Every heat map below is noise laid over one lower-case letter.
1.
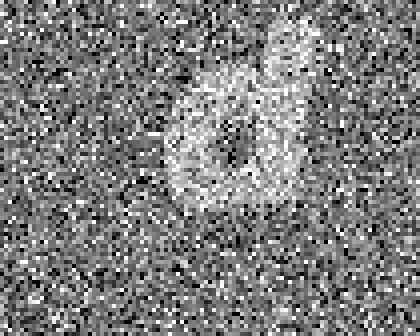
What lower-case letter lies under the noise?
d
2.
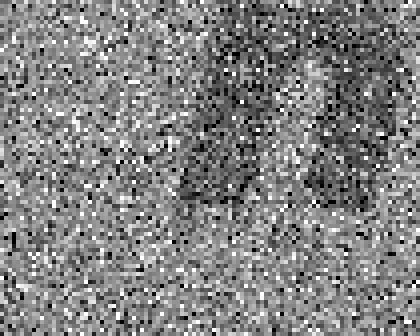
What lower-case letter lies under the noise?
n
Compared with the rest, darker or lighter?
darker
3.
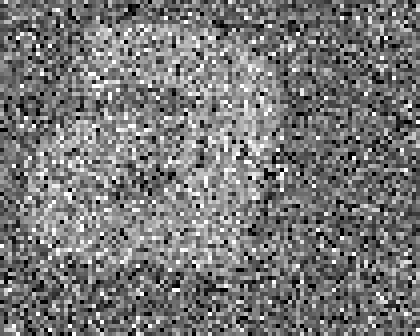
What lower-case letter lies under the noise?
a
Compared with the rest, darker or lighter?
lighter
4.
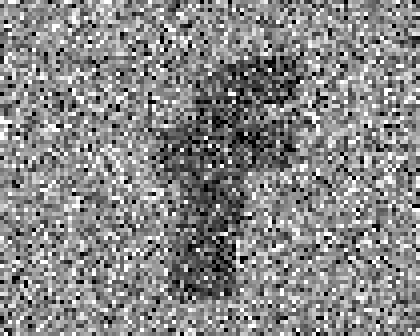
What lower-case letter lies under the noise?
f
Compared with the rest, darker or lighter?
darker
